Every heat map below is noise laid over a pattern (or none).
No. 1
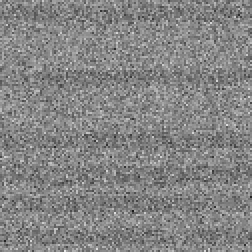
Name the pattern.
bands of rows
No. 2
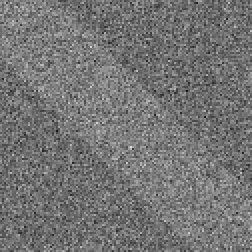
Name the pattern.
a diagonal band
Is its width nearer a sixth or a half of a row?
a half
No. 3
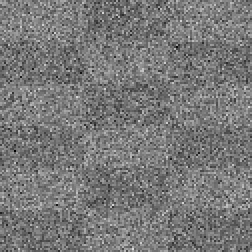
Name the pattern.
a checkerboard
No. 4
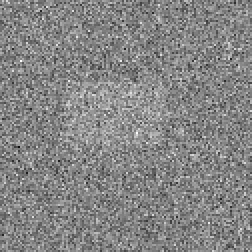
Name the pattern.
one block
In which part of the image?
centre
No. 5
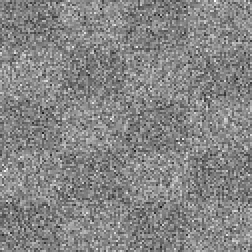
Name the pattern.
a checkerboard
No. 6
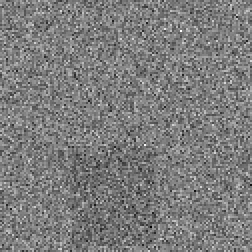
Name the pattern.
one block
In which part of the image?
bottom middle
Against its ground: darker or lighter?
darker
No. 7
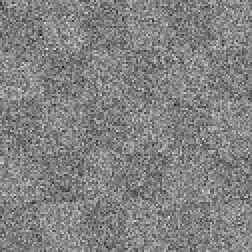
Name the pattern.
a checkerboard
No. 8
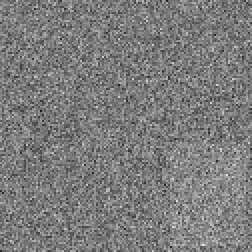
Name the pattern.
one block
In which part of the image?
bottom right
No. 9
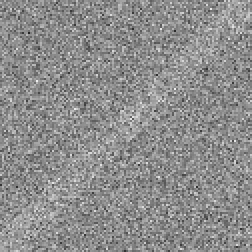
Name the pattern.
a diagonal band
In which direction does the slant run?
bottom left to top right
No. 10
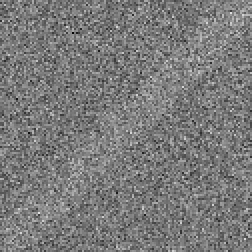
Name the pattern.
a diagonal band
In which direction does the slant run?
bottom left to top right
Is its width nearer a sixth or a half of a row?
a sixth
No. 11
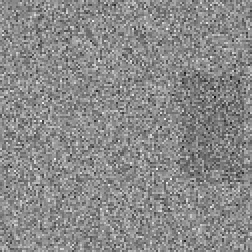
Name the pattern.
one block
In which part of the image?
middle right
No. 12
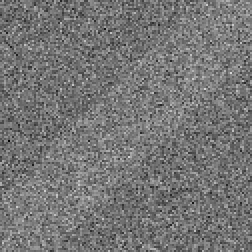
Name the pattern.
a diagonal band
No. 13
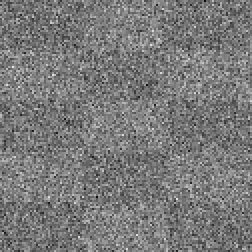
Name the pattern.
a checkerboard
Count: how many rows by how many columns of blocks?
5 by 3
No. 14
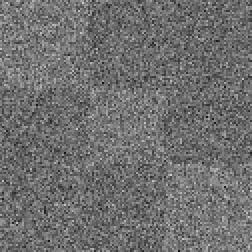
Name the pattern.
blocks along the diagonal
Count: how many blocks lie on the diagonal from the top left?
3
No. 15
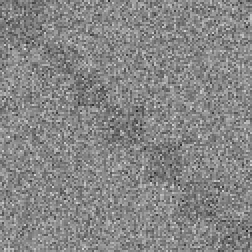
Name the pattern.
blocks along the diagonal
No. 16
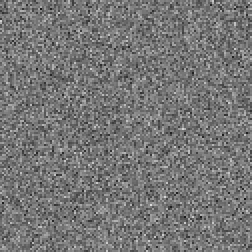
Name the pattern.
only noise
